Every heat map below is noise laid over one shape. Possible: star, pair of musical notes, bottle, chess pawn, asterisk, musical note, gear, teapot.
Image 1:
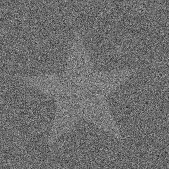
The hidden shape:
star
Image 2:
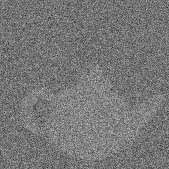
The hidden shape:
teapot
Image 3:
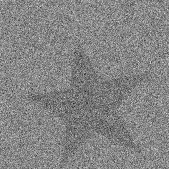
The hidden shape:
star
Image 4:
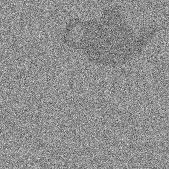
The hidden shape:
teapot
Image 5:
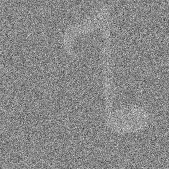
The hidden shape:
musical note
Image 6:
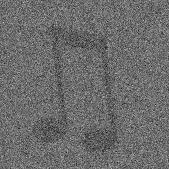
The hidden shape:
pair of musical notes
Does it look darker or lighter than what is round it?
darker
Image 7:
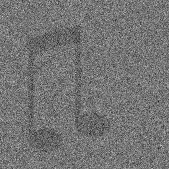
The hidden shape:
pair of musical notes
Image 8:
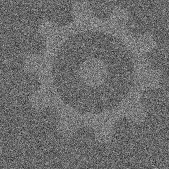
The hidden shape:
gear
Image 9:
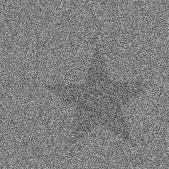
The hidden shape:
star
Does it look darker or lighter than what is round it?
darker
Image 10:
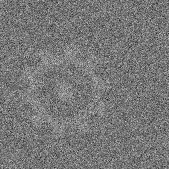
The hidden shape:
gear
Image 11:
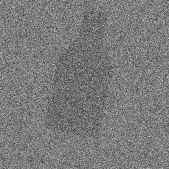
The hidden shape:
bottle
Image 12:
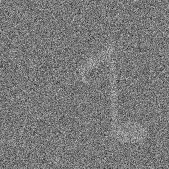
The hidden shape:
musical note
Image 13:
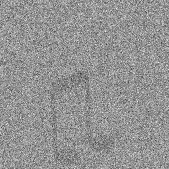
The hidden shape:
pair of musical notes
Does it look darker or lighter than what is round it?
darker
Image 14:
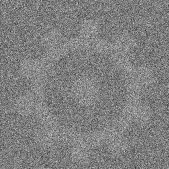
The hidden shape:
gear
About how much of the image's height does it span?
nearly all
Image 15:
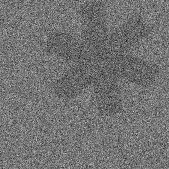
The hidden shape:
asterisk
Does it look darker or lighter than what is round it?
darker
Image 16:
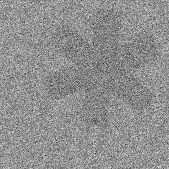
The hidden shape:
asterisk
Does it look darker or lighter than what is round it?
darker
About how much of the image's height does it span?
two thirds
